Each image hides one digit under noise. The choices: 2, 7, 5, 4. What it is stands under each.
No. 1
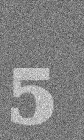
5
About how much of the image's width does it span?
half
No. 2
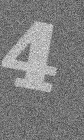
4
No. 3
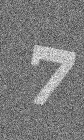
7
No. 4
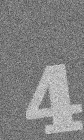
4
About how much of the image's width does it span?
two thirds
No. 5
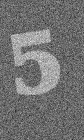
5
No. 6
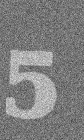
5
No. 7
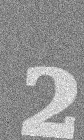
2
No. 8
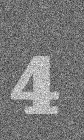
4
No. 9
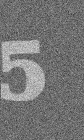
5
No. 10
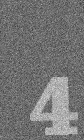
4
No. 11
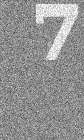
7
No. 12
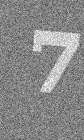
7
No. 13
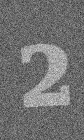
2
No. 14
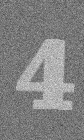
4
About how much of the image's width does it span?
two thirds
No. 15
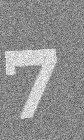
7
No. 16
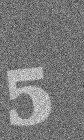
5
